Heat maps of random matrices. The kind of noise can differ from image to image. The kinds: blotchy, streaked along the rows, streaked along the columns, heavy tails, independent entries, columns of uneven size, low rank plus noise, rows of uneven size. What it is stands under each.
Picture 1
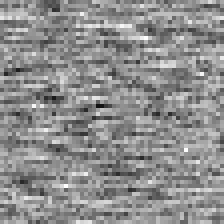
streaked along the rows
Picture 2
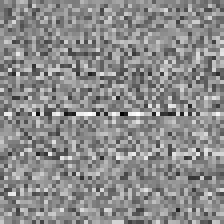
rows of uneven size
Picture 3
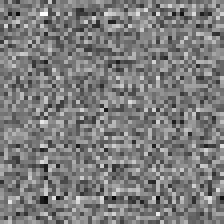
low rank plus noise
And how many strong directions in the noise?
one
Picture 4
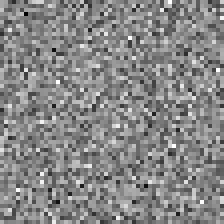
independent entries
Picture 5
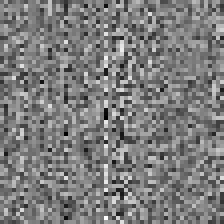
columns of uneven size
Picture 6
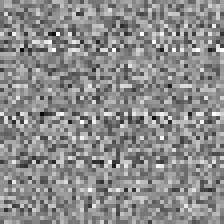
rows of uneven size
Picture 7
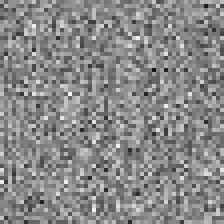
low rank plus noise
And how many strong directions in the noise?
five to eight
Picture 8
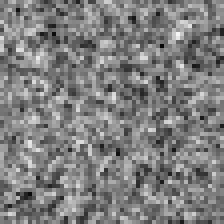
blotchy
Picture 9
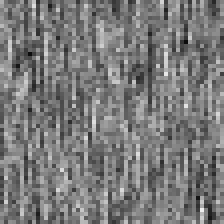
streaked along the columns
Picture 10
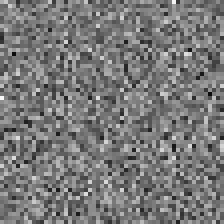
low rank plus noise
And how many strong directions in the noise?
two
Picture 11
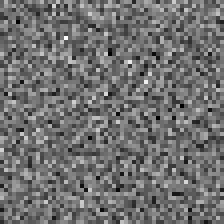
independent entries
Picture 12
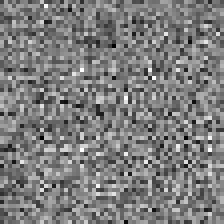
low rank plus noise
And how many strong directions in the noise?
three or four
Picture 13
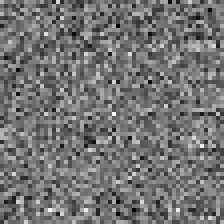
low rank plus noise
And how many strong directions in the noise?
one
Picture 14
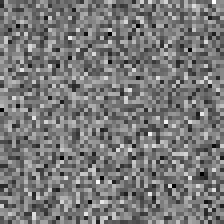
independent entries
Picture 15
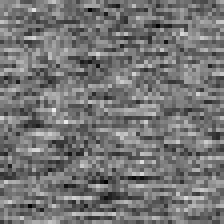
streaked along the rows
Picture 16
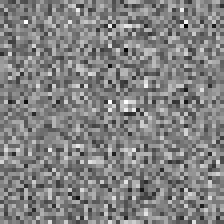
low rank plus noise
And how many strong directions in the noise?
two
